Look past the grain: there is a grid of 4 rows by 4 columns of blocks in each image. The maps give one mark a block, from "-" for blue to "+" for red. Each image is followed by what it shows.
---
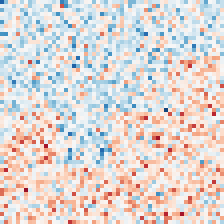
- - - -
- - - +
+ - + +
+ + + +
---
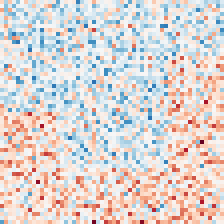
- - - -
- - - +
+ - - +
+ + + +
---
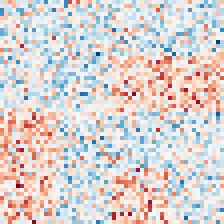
- - - -
- - + +
+ - - -
+ - + -
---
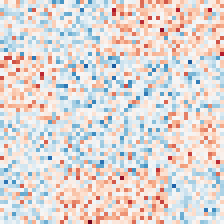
- - + +
+ - - -
- - - +
- + + -
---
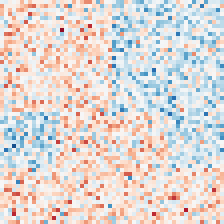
+ + - -
+ + - -
- + + -
+ + + +
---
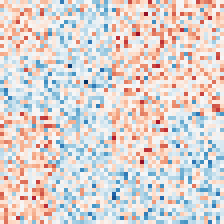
+ - + +
- - + +
+ - + -
+ - - -
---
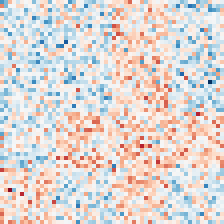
- - + -
- - + -
- + + +
+ - + -
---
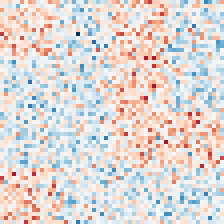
+ - + -
- - + -
- - + +
+ - - -
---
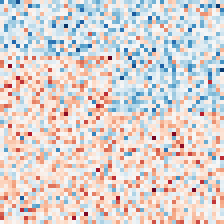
- - - -
+ + - -
+ + + +
+ + + +
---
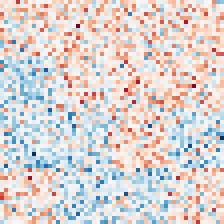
+ + + +
- + + +
- - + -
+ - - +
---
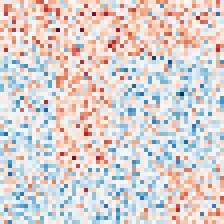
+ + + +
- + - -
- + - -
- - - +
